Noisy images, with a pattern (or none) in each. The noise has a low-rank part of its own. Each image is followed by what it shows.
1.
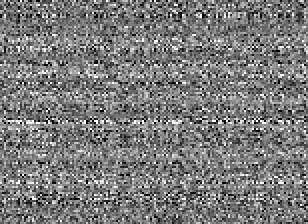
bands of rows
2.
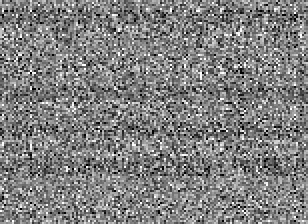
bands of rows
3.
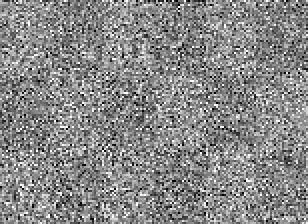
a checkerboard
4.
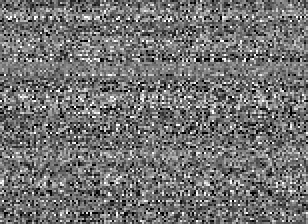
bands of rows
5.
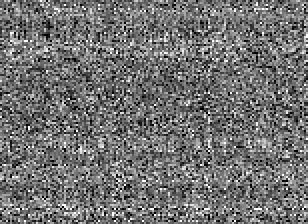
bands of rows
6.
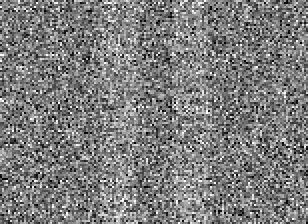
bands of columns
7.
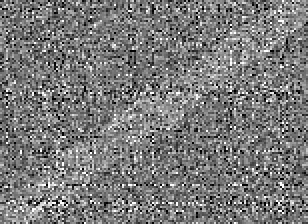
a diagonal band
